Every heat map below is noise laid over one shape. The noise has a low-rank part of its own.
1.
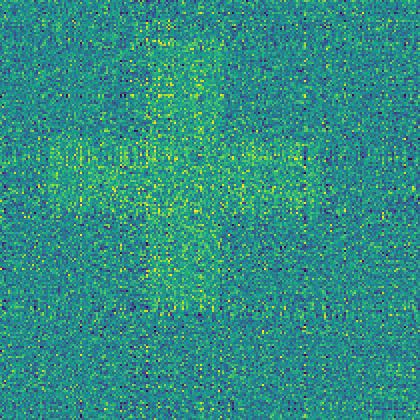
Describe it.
light cross
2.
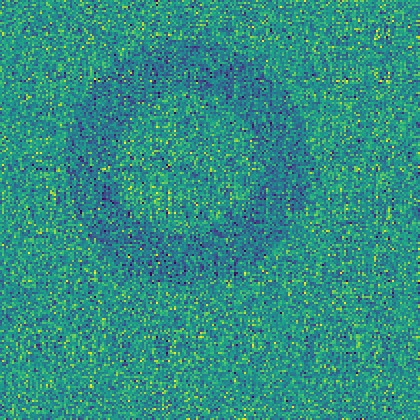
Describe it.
dark ring
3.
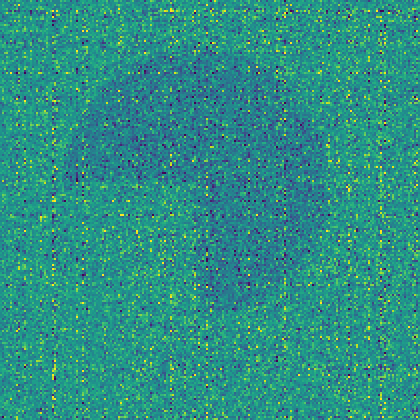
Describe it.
dark disc with a wedge cut out
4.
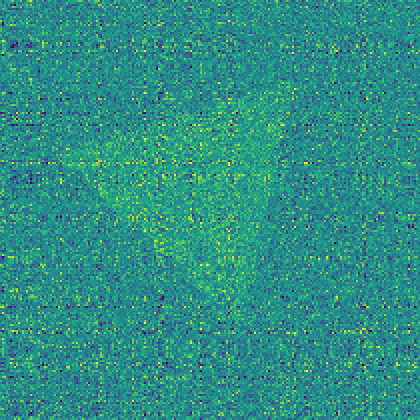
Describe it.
light triangle
